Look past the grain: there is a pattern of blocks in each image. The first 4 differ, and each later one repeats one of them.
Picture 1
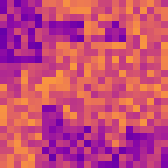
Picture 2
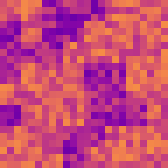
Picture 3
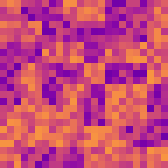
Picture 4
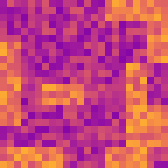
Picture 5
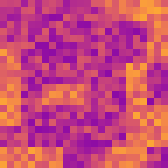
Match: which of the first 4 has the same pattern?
4
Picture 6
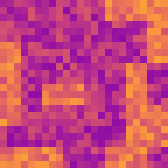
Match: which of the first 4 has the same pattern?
4
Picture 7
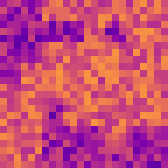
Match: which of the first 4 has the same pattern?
1
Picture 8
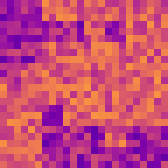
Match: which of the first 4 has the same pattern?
1
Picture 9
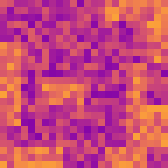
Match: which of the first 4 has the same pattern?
4
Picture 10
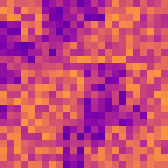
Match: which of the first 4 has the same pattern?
2
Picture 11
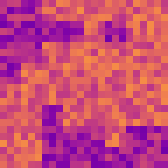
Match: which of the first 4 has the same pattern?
1
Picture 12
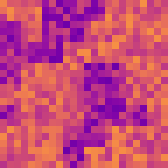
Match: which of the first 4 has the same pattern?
2
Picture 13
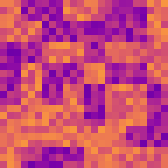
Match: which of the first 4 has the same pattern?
3
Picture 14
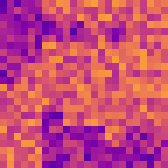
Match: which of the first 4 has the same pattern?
1
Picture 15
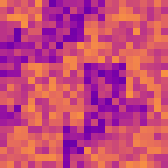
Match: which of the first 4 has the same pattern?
2
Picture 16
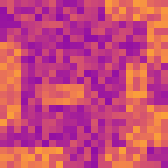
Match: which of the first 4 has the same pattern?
4
